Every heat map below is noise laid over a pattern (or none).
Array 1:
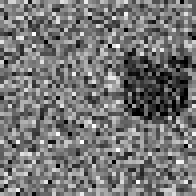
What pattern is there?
one block
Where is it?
middle right
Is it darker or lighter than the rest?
darker
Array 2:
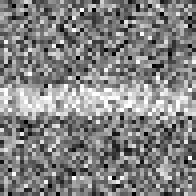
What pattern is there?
one band of rows
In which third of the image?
middle
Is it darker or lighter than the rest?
lighter
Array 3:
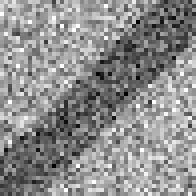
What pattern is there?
a diagonal band
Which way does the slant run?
bottom left to top right
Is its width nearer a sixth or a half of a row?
a half
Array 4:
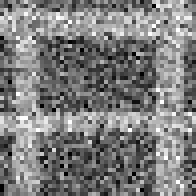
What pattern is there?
bands of rows crossing bands of columns
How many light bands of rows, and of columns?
2 and 2
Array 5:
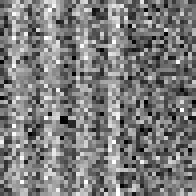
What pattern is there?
bands of columns
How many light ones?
4
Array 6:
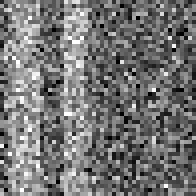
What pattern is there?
bands of columns
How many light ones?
2
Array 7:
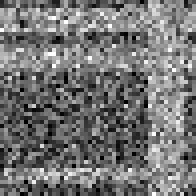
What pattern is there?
bands of rows crossing bands of columns
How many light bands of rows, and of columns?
3 and 1
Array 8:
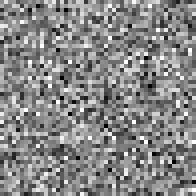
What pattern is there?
only noise
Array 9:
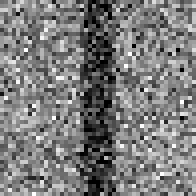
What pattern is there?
one band of columns
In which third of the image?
middle
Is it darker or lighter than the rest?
darker
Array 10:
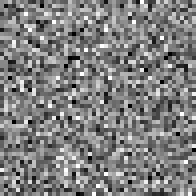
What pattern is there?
only noise
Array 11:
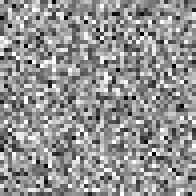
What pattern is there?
only noise
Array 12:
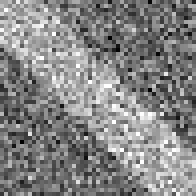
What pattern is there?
a diagonal band
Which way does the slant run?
top left to bottom right
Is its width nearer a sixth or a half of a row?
a half
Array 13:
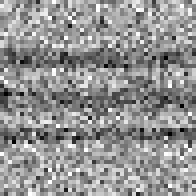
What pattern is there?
bands of rows
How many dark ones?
3
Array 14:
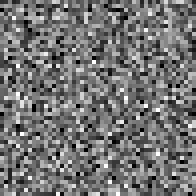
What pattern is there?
only noise
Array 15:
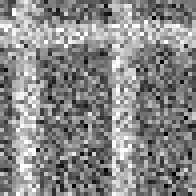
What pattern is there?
bands of rows crossing bands of columns
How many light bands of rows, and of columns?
1 and 2
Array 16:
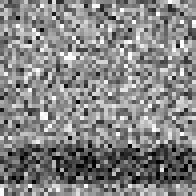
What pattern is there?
one band of rows
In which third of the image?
bottom
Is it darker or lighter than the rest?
darker
